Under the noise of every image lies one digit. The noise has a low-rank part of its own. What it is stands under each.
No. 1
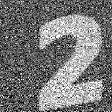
2
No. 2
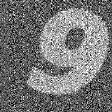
9
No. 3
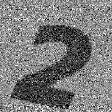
2
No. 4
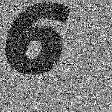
6
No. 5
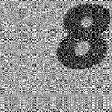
8
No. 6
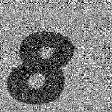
8
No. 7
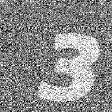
3
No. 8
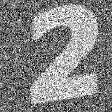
2
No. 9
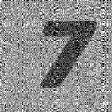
7
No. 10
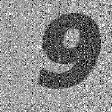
9
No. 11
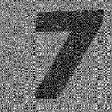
7
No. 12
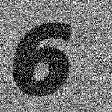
6
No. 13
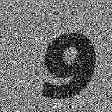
9
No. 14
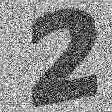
2
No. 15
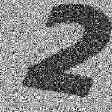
2
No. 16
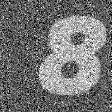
8
